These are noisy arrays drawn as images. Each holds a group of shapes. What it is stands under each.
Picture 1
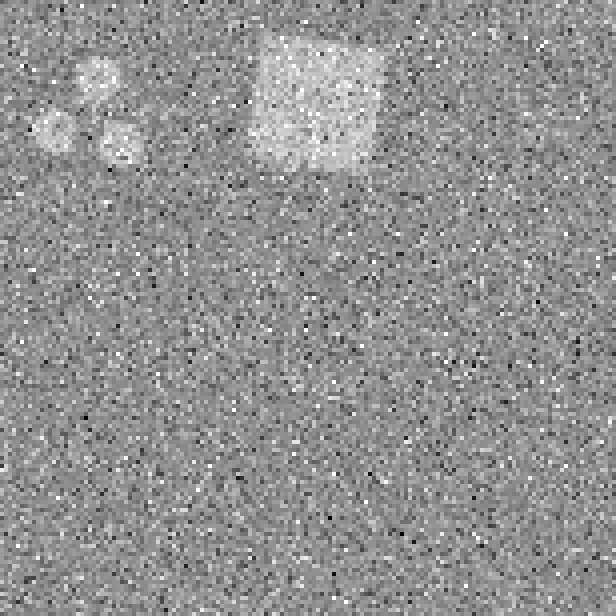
top left: three dots; top middle: square
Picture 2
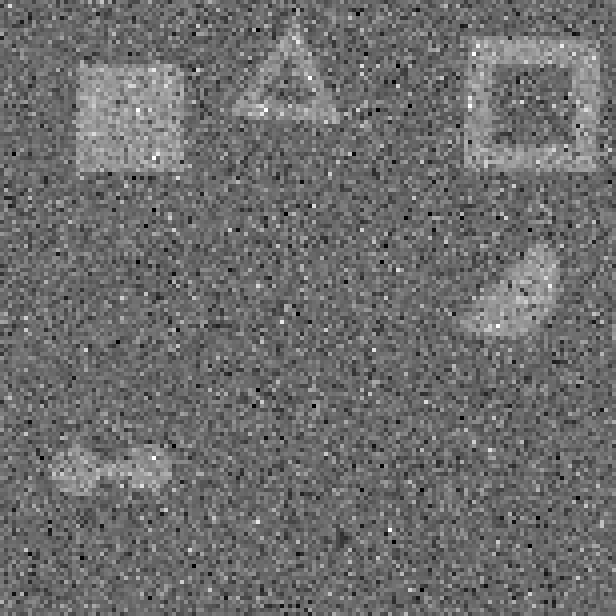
top left: square; top middle: triangle frame; top right: square frame; middle right: half disc; bottom left: dumbbell
